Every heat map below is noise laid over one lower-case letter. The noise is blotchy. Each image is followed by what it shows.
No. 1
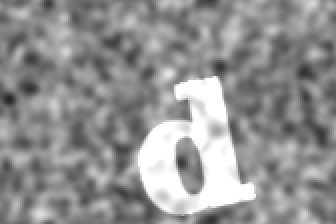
d
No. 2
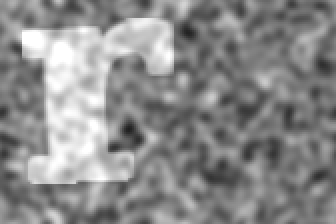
r
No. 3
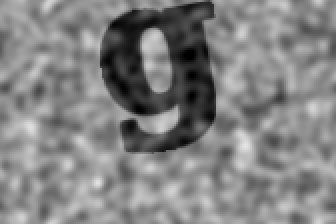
g
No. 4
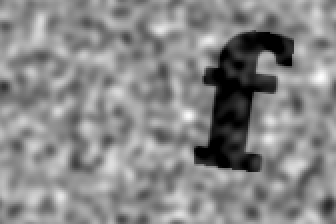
f
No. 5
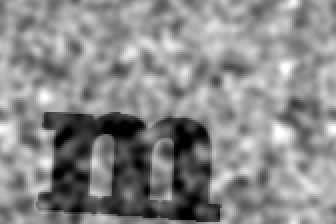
m
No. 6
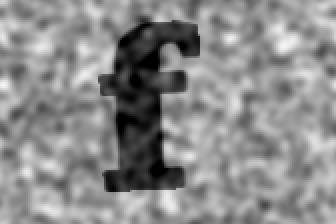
f
